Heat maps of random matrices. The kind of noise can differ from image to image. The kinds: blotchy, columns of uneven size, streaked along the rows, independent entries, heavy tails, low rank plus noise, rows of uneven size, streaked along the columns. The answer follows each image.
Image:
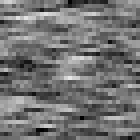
streaked along the rows
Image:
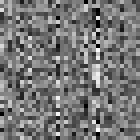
columns of uneven size
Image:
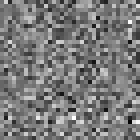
low rank plus noise
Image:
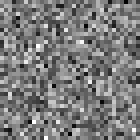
independent entries
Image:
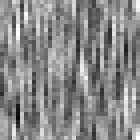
streaked along the columns
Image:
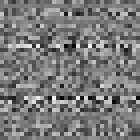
rows of uneven size
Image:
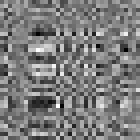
low rank plus noise
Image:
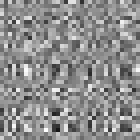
low rank plus noise
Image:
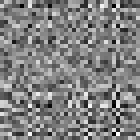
low rank plus noise
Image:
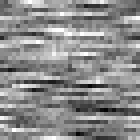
streaked along the rows
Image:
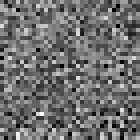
low rank plus noise
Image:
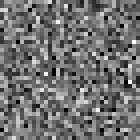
independent entries
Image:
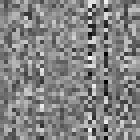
columns of uneven size
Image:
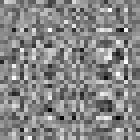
low rank plus noise
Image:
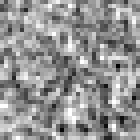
blotchy
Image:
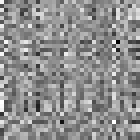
low rank plus noise
